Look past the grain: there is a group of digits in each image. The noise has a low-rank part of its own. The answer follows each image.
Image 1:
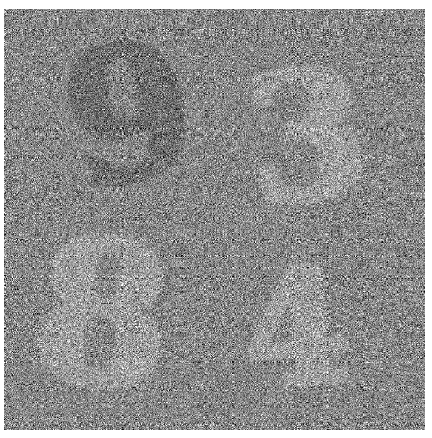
top left: dark 9; top right: light 3; bottom left: light 8; bottom right: light 4
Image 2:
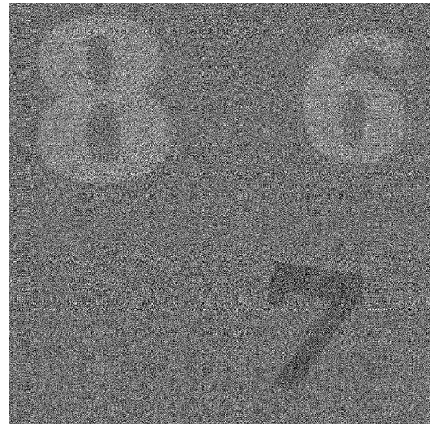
top left: light 8; top right: light 6; bottom right: dark 7
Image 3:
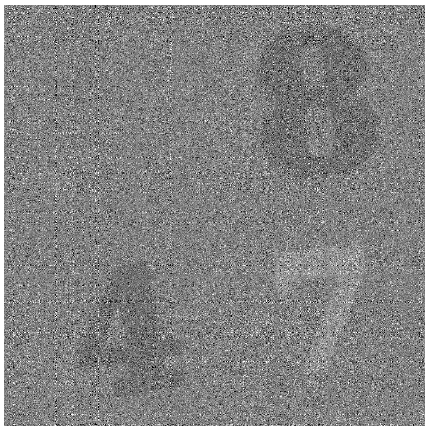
top right: dark 8; bottom left: dark 4; bottom right: light 7
